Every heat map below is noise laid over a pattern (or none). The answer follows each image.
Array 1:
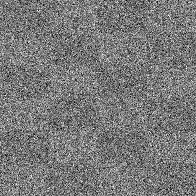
a checkerboard
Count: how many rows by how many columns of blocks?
6 by 4
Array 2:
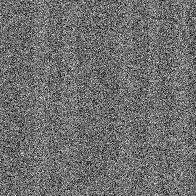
bands of columns
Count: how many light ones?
5
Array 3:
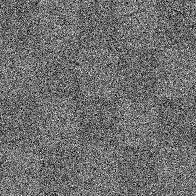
a checkerboard
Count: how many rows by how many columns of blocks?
4 by 5
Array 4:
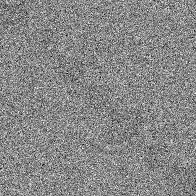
blocks along the diagonal
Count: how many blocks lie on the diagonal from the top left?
7
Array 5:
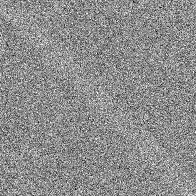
a diagonal band
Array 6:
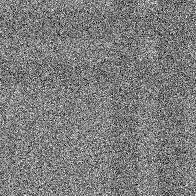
bands of rows crossing bands of columns
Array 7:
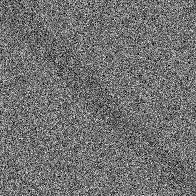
a diagonal band
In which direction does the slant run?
top left to bottom right
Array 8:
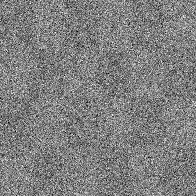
a checkerboard
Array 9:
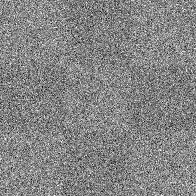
a checkerboard
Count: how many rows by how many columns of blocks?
3 by 3
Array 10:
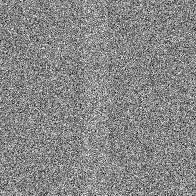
one band of columns
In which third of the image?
middle
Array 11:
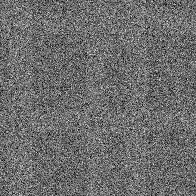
bands of rows crossing bands of columns
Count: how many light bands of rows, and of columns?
2 and 3
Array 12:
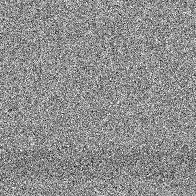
one band of rows
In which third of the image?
bottom
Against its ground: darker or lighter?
darker
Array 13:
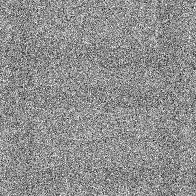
bands of rows crossing bands of columns
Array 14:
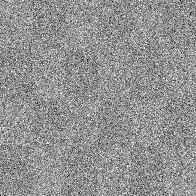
a checkerboard
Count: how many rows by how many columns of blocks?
4 by 6
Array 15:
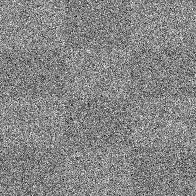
a checkerboard
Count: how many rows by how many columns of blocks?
4 by 3
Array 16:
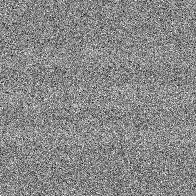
bands of rows
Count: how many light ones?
3
